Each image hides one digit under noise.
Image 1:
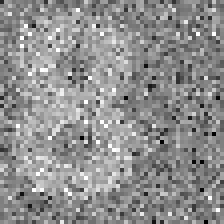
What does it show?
light 8
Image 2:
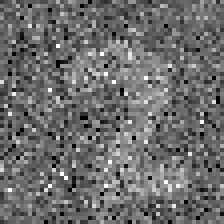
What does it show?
light 2
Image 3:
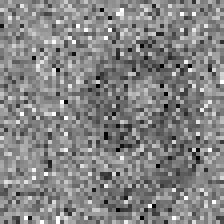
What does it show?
dark 9
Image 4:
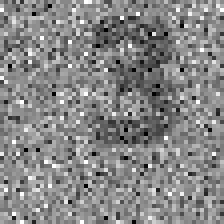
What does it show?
dark 3
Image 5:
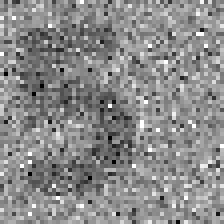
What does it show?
dark 5
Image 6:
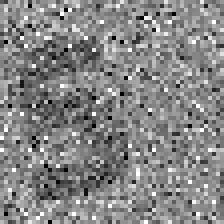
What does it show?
dark 5
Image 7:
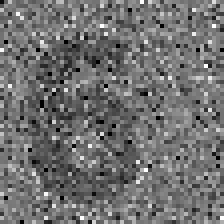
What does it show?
dark 6
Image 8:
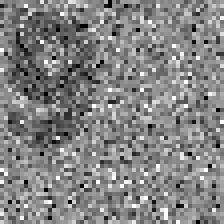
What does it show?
dark 9
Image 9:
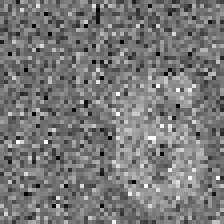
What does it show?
light 6
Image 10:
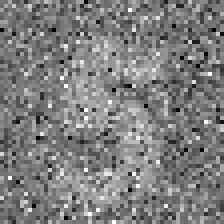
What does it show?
light 5
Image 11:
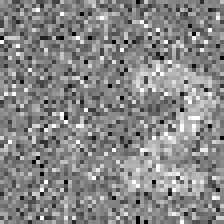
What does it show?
light 2
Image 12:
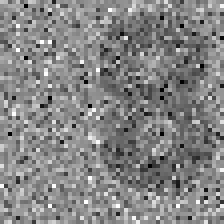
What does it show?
dark 8
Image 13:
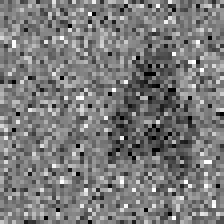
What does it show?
dark 4
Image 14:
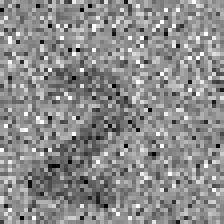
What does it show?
dark 2
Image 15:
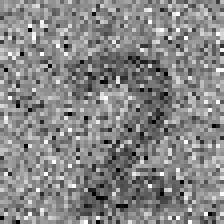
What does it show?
dark 2
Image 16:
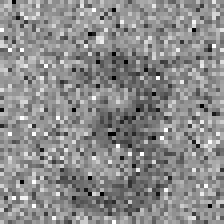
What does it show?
dark 3
